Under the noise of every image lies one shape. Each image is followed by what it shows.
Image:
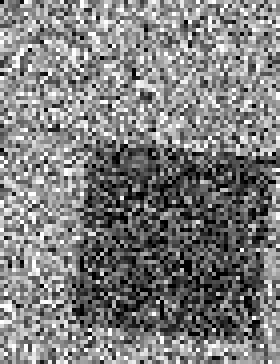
square
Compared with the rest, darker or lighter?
darker
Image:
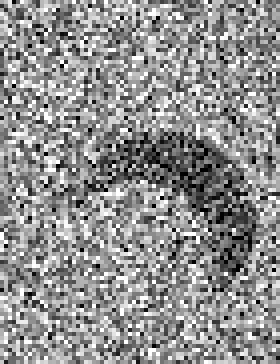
crescent
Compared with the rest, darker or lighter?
darker
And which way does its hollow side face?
down and left
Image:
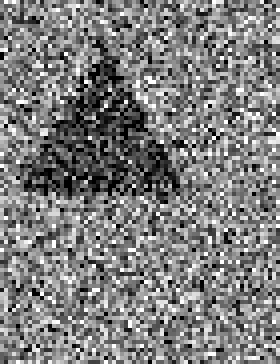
triangle
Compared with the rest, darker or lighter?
darker
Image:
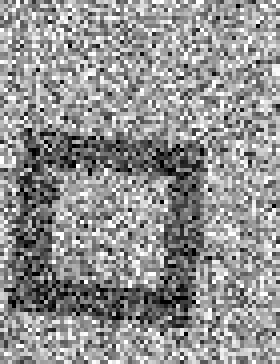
square frame
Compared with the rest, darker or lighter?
darker
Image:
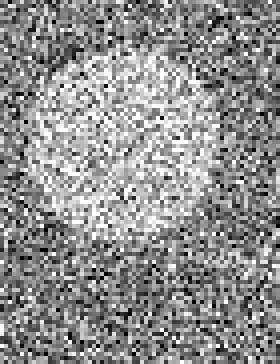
disc
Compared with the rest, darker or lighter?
lighter
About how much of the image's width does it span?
two thirds
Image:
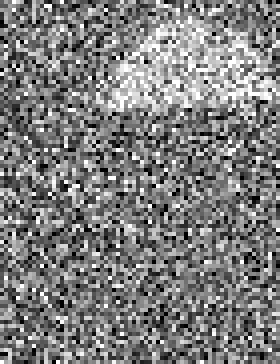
half disc
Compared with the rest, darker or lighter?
lighter
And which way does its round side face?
up
